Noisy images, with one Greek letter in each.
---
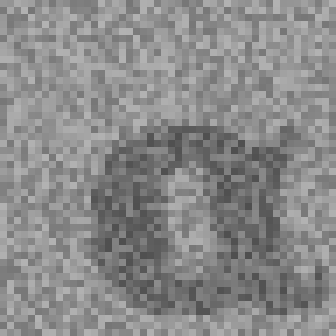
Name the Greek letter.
alpha
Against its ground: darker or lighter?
darker
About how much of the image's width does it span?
two thirds
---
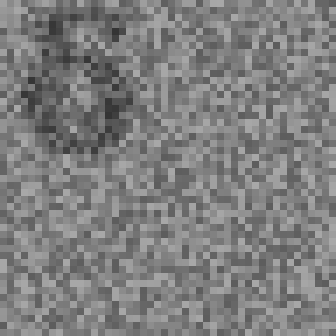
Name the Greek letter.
delta
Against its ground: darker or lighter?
darker
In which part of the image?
top left
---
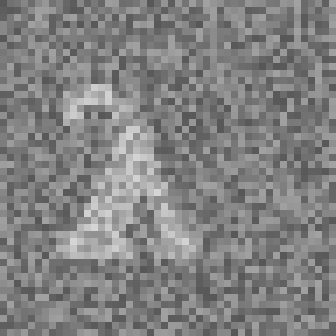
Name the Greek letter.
lambda
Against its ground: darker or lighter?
lighter
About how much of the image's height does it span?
half
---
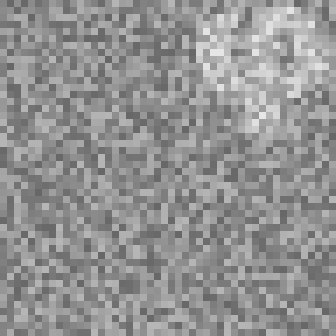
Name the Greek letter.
phi
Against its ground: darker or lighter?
lighter
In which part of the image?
top right
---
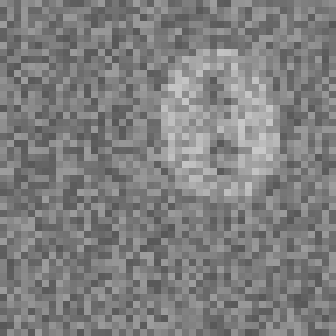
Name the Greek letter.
theta
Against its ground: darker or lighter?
lighter
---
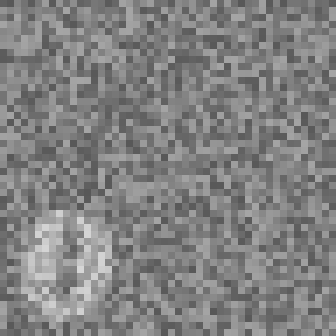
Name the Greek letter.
theta
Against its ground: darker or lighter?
lighter
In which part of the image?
bottom left
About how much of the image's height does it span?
a third
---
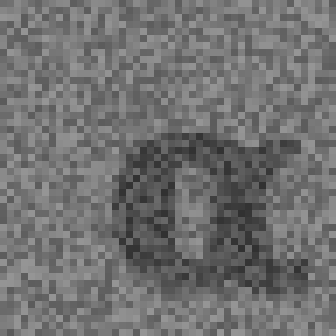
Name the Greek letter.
alpha
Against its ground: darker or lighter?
darker
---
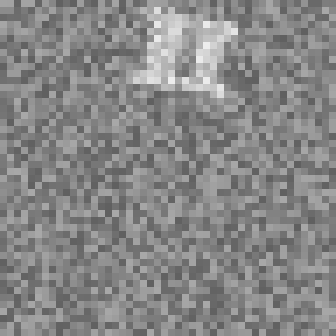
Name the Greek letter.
pi
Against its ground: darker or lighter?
lighter
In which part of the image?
top middle
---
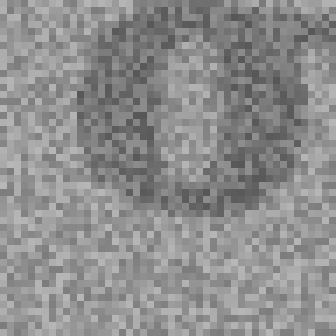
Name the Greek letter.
sigma
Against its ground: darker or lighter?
darker
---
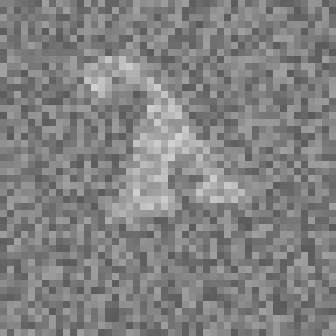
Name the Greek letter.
lambda
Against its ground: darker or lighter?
lighter
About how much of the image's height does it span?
half
